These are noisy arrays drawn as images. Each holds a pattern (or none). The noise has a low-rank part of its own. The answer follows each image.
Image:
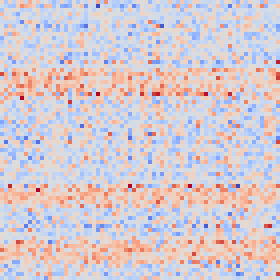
bands of rows
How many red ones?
3
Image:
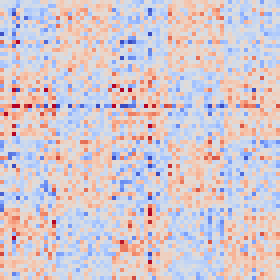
a checkerboard
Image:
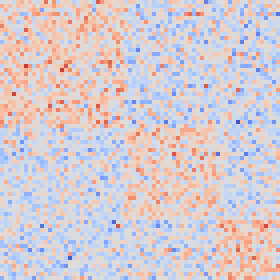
blocks along the diagonal
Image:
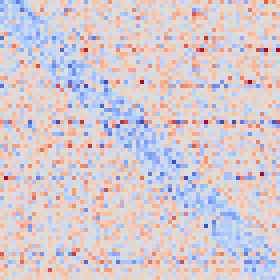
a diagonal band
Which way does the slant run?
top left to bottom right
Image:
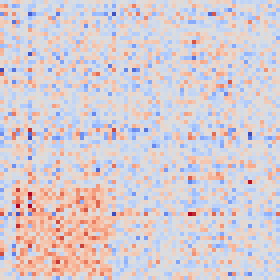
one block
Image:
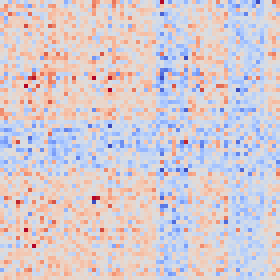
bands of rows crossing bands of columns
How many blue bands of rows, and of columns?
1 and 2
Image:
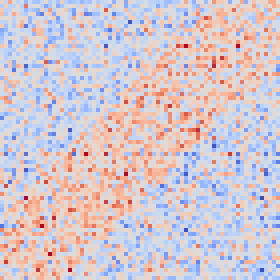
a diagonal band
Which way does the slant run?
bottom left to top right
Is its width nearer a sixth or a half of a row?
a half
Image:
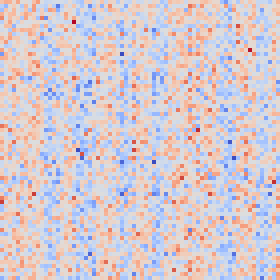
bands of columns
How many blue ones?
6
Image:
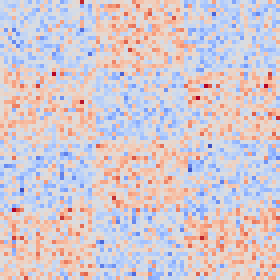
a checkerboard
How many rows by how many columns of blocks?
4 by 3
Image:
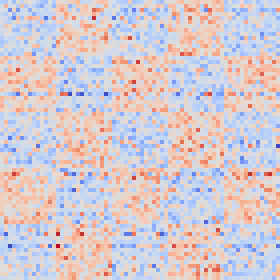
a checkerboard
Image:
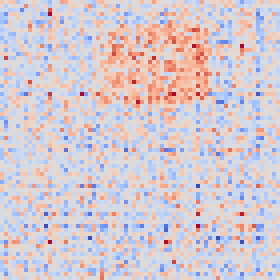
one block
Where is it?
top middle
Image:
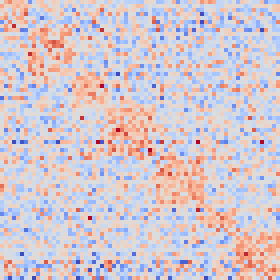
blocks along the diagonal
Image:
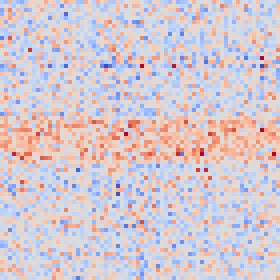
one band of rows
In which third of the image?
middle
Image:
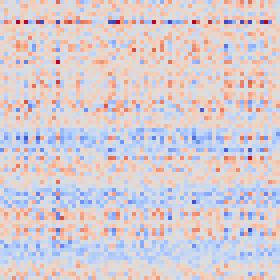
bands of rows
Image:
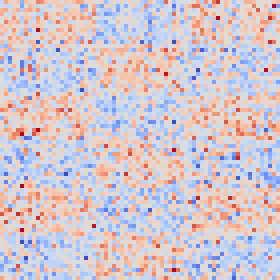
a checkerboard
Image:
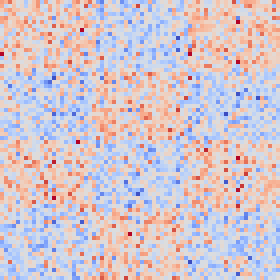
a checkerboard
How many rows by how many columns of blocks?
4 by 3
